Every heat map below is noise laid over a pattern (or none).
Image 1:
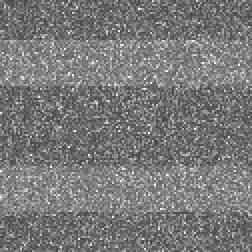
horizontal stripes
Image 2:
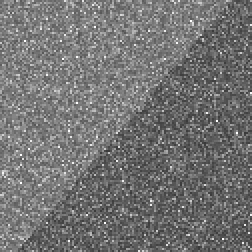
a sharp edge
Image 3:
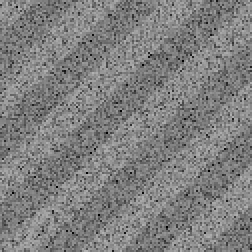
diagonal stripes
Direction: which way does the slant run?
bottom left to top right
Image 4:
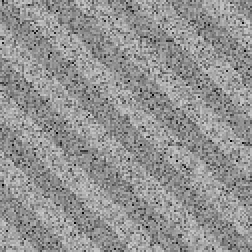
diagonal stripes
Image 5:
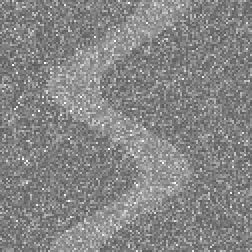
a wavy band
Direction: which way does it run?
top to bottom
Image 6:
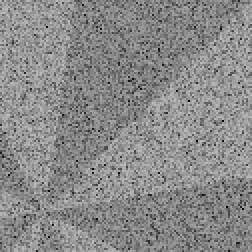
spokes from one point
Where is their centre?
bottom left
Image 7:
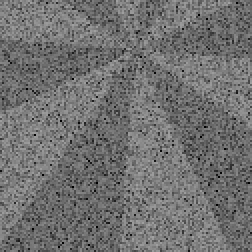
spokes from one point
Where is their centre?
top middle
